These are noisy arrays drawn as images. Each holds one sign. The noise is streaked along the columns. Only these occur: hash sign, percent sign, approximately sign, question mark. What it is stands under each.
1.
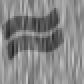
dark approximately sign
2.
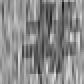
dark hash sign
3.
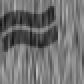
dark approximately sign
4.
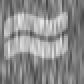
light approximately sign
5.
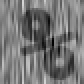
dark percent sign
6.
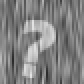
light question mark
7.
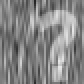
light question mark
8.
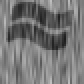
dark approximately sign
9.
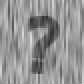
dark question mark
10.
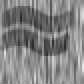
dark approximately sign
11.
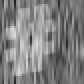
light hash sign
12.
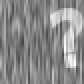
light question mark
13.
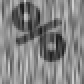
dark percent sign
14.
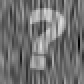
light question mark
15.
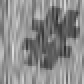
dark hash sign
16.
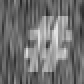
light hash sign
